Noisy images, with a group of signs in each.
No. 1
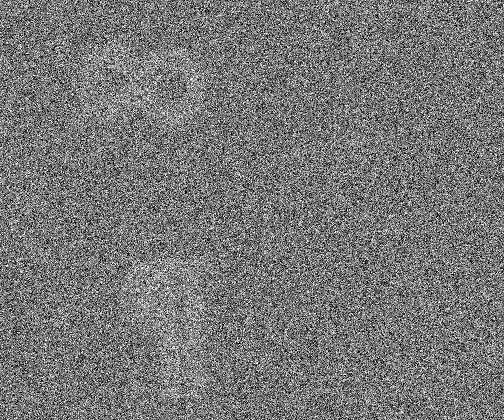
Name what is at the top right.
nothing
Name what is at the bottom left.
pilcrow
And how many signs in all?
2
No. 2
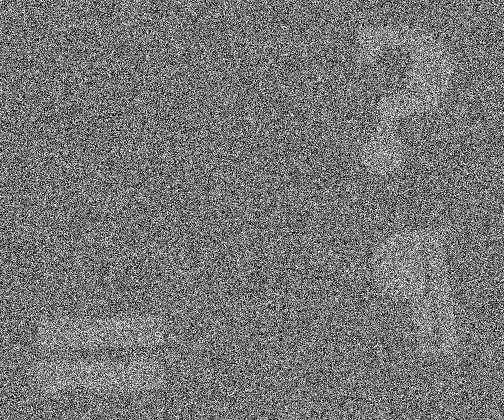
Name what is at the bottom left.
equals sign
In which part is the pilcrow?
bottom right
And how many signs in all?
3
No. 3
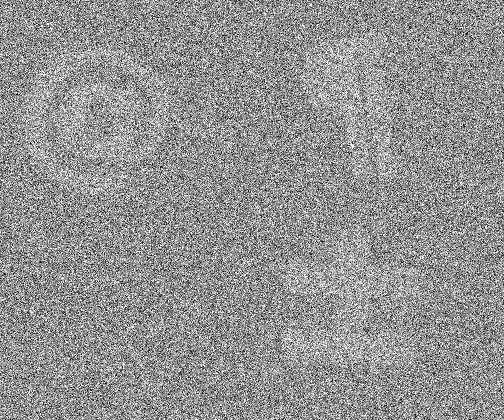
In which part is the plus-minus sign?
bottom right
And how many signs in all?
3
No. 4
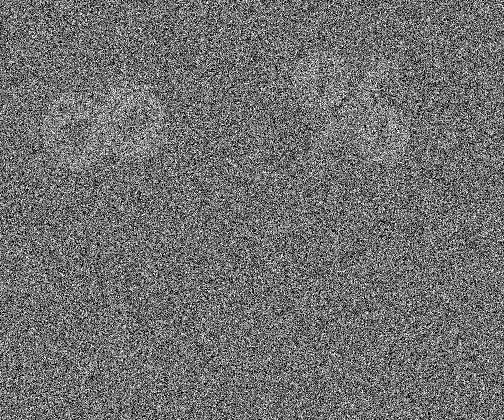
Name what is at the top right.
percent sign
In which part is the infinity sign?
top left
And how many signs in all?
2
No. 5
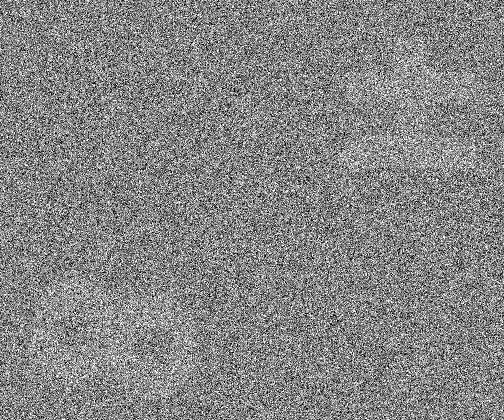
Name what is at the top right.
plus-minus sign
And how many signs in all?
2
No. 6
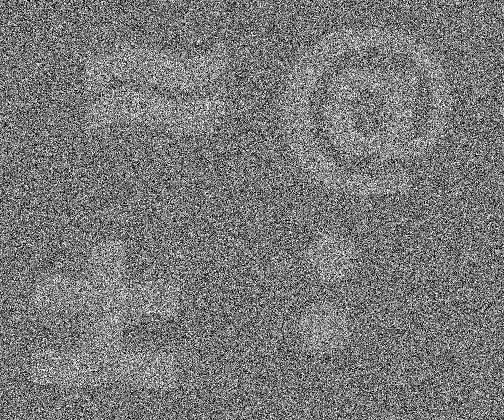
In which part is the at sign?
top right
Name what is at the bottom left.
plus-minus sign
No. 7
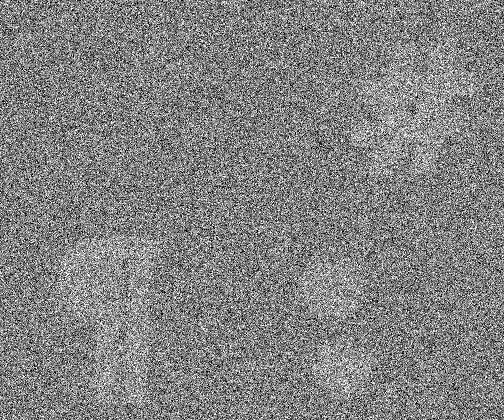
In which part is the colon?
bottom right
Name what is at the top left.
nothing
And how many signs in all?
3
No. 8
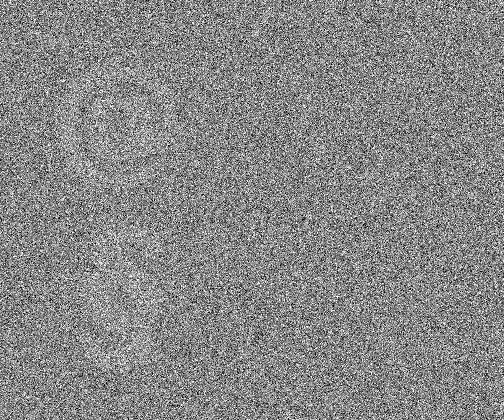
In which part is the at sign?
top left
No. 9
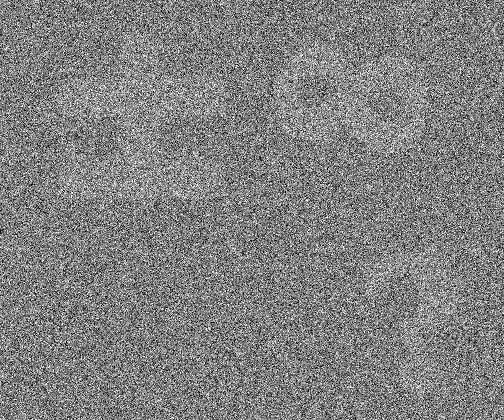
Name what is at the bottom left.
nothing
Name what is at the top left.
plus-minus sign
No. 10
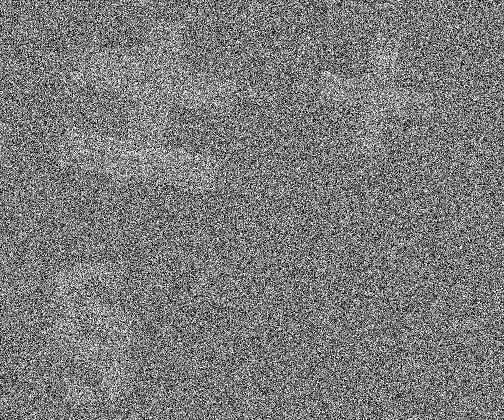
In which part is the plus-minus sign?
top left
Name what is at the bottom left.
section sign
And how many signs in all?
3
